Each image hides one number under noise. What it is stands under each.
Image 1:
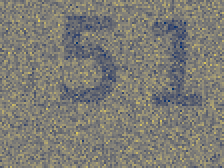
51
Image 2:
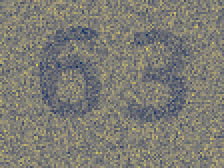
63
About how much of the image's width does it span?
two thirds
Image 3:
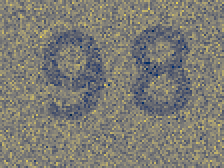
98
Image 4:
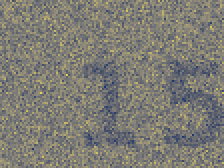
15
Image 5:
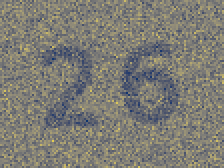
26
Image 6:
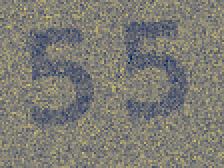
55
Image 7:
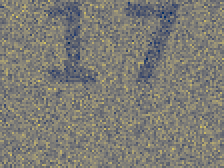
17
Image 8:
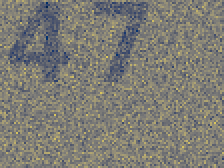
47
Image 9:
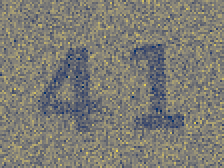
41
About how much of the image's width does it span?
two thirds
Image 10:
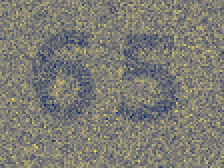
65
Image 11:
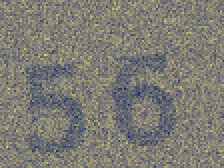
56
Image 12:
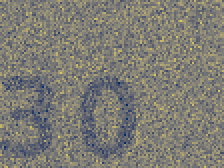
30
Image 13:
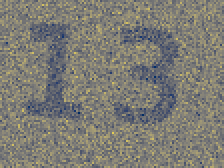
13
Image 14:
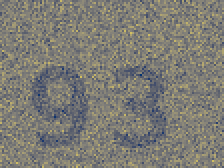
93
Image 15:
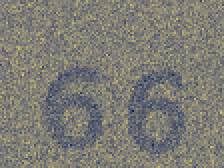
66
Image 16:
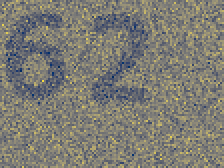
62
